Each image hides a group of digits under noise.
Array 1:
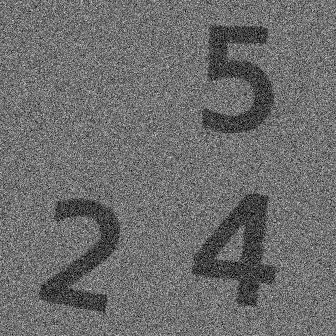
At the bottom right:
4
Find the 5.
top right
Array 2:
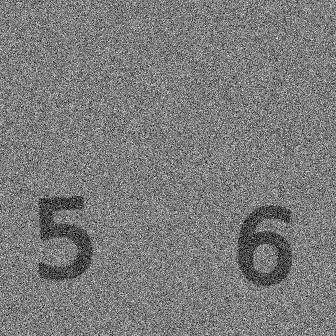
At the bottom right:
6
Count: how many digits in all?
2
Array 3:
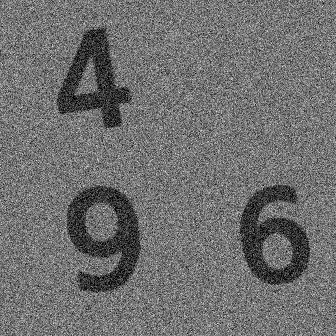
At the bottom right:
6
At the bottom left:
9
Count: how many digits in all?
3
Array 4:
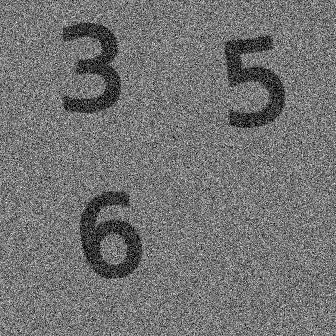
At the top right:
5
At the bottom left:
6
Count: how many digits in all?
3
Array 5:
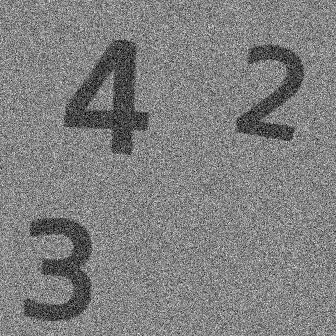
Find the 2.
top right
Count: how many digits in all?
3
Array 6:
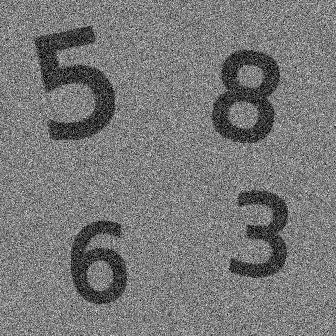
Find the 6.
bottom left
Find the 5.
top left
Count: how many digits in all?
4
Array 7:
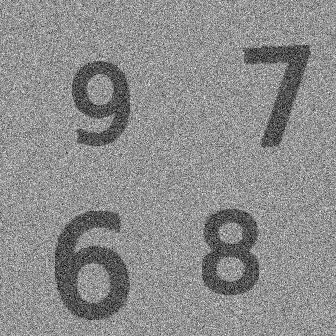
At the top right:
7
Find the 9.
top left
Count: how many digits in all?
4
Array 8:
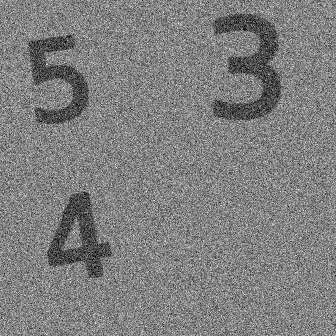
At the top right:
3
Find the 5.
top left
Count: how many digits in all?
3
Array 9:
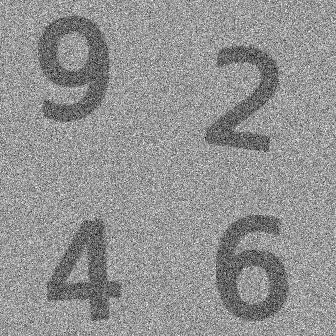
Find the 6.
bottom right
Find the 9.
top left
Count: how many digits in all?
4
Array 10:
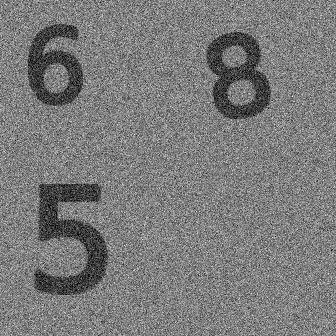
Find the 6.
top left
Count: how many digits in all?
3
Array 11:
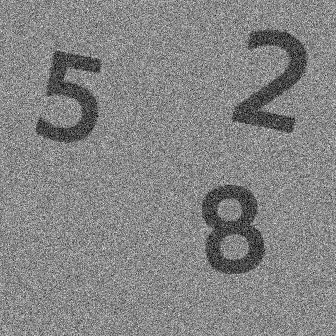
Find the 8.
bottom right
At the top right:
2
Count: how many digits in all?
3
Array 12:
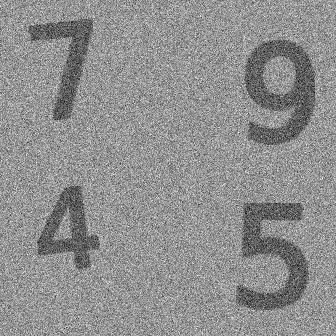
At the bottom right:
5
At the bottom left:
4
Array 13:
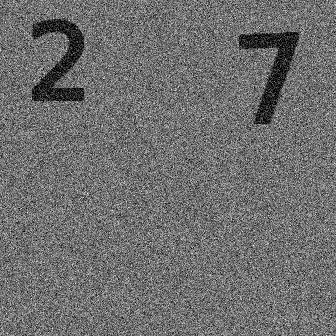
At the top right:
7
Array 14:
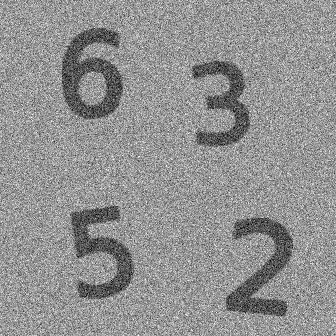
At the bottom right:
2
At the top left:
6
